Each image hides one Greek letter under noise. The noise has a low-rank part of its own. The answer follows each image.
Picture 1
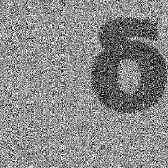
delta
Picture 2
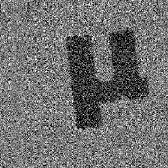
mu
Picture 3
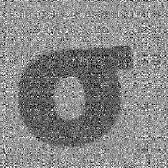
sigma
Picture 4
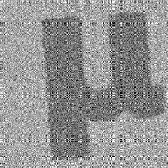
mu
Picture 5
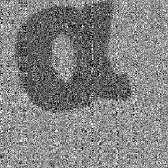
alpha
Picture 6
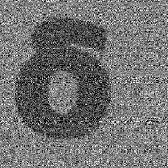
delta
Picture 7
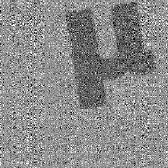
mu
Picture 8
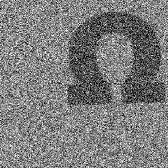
omega
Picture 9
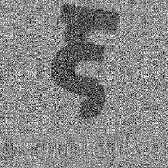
xi
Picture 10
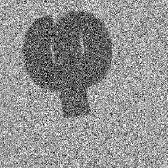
phi
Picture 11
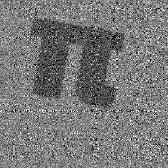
pi
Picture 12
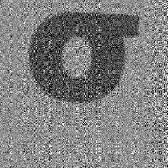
sigma
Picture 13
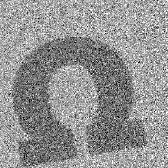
omega
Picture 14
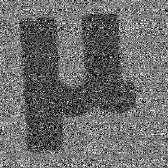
mu
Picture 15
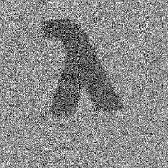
lambda
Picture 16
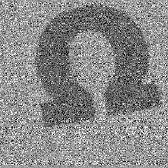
omega
